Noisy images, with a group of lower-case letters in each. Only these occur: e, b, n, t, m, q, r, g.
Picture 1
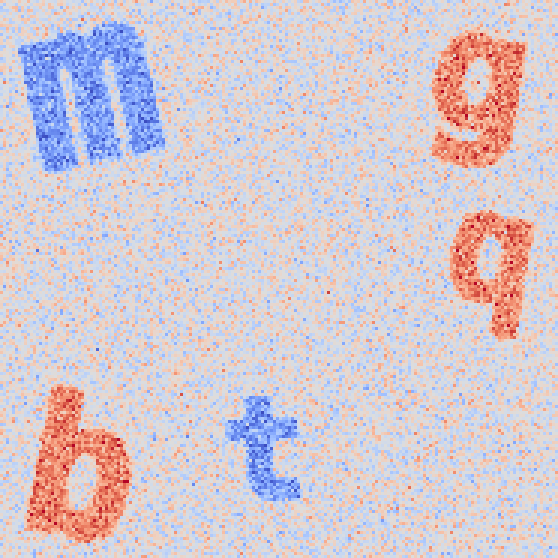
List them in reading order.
top left: blue m; top right: red g; middle right: red q; bottom left: red b; bottom middle: blue t
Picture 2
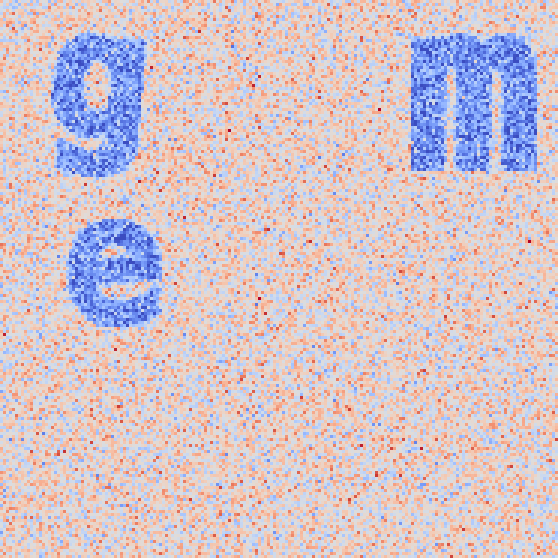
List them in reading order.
top left: blue g; top right: blue m; middle left: blue e
